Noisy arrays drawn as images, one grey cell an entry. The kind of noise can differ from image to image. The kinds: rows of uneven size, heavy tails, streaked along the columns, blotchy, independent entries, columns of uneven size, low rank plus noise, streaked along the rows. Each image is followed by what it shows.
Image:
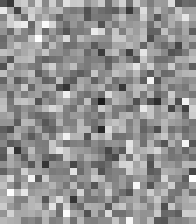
independent entries
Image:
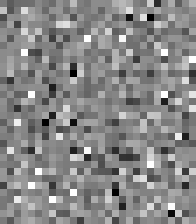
heavy tails
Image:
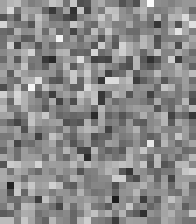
independent entries
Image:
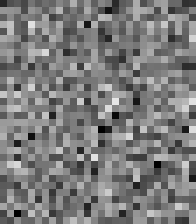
low rank plus noise
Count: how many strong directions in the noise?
three or four
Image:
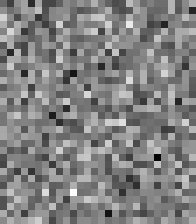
independent entries
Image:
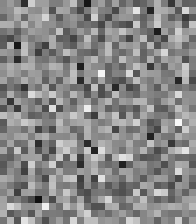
low rank plus noise
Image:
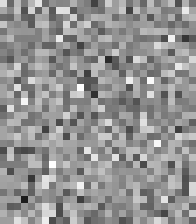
independent entries
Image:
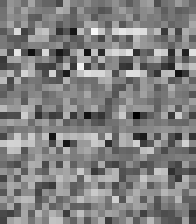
rows of uneven size
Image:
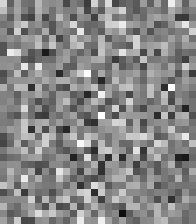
low rank plus noise
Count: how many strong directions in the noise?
five to eight
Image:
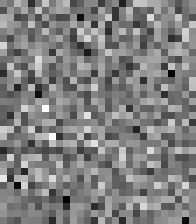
independent entries
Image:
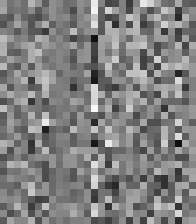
columns of uneven size
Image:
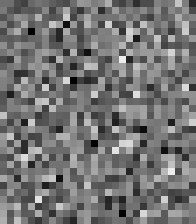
independent entries
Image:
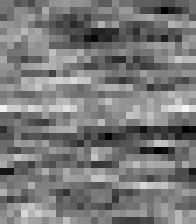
streaked along the rows
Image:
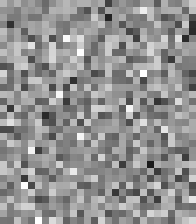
independent entries
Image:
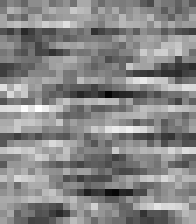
streaked along the rows
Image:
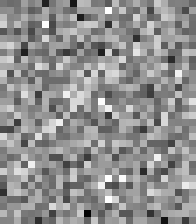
independent entries
